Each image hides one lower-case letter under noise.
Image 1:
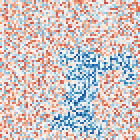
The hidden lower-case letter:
r
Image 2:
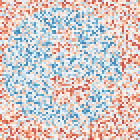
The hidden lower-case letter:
e
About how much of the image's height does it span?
nearly all
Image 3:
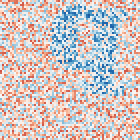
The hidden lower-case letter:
q
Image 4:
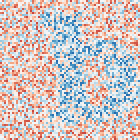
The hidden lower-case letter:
b
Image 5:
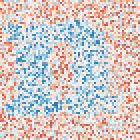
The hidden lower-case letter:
n
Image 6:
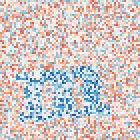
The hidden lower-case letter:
m
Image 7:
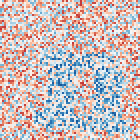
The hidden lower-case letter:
n
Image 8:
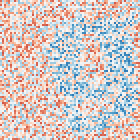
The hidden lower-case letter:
g
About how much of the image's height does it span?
nearly all
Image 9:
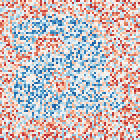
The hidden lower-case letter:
a
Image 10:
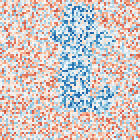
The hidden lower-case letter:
t
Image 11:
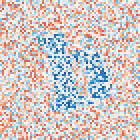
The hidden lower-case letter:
b
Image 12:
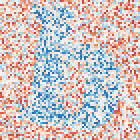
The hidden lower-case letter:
b
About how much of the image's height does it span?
nearly all
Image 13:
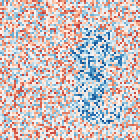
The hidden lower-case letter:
t
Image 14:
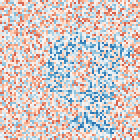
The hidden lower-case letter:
q
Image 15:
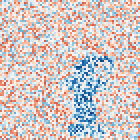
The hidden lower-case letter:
f
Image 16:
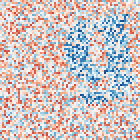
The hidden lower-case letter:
g
